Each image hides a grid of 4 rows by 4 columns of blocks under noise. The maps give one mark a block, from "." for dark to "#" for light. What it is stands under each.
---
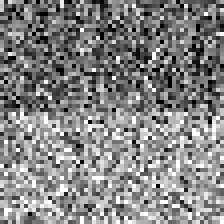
. . . .
. . . .
# # # #
# # # #
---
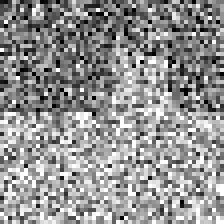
. . . .
. . # .
# # # #
# # # #
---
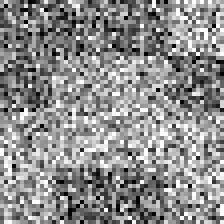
. . . #
. # # .
# # # #
# . . #
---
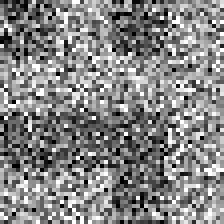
. # . #
# # # #
. . . #
# # . #
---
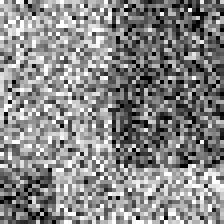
# # . .
# # . .
# # . .
. # # #
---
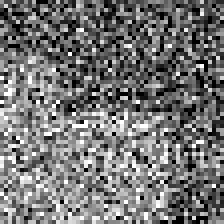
. . . .
# . . .
# # # .
# # # .
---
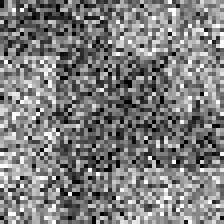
. . # #
# . . #
# . . .
# . # #
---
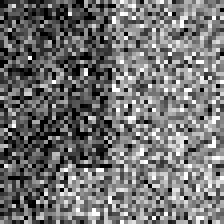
. . # #
. . # #
. . # #
. # # #
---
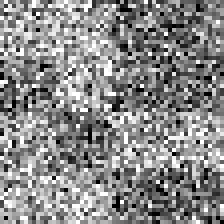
# # . .
. # . .
# . # #
# # . .
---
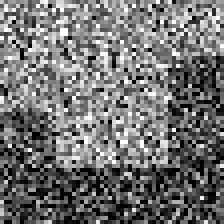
# # # #
# # # .
. # # .
. . . .
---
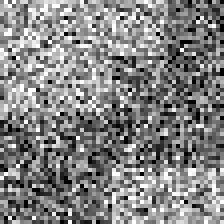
# # # .
# # . .
. . . .
. . # #
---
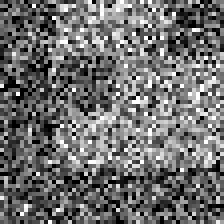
. # # .
. . # #
. # # #
. . . .
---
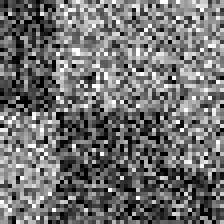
. # # #
. # # #
# . . #
# . . .
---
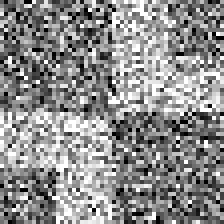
. . # .
. . # #
# # . .
. # . .
